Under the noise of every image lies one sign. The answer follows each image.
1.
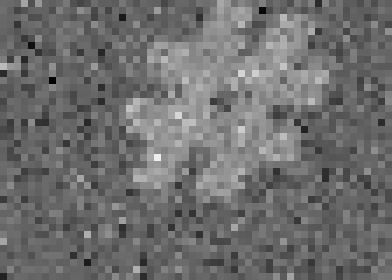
hash sign
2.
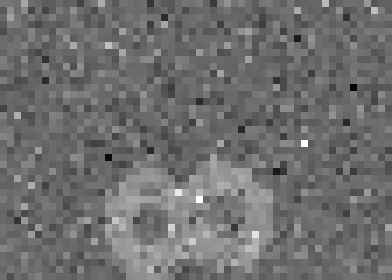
infinity sign
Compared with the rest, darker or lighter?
lighter
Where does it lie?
bottom middle
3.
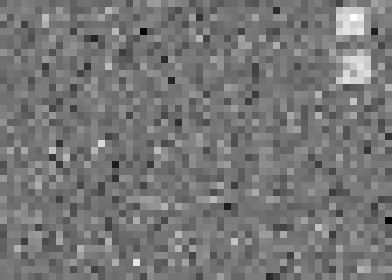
colon
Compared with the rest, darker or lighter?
lighter
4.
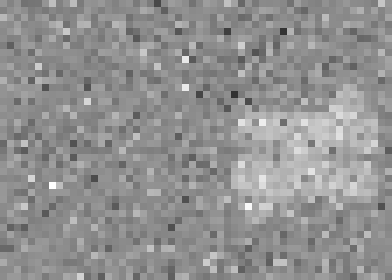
not-equal sign
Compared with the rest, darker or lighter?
lighter
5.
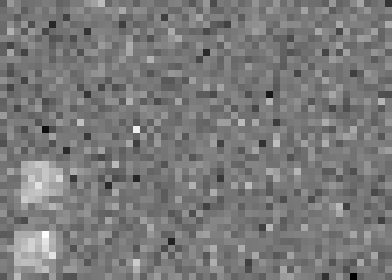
colon
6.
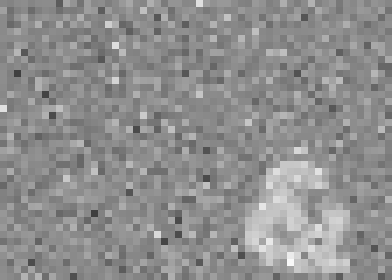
ampersand
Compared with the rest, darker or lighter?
lighter
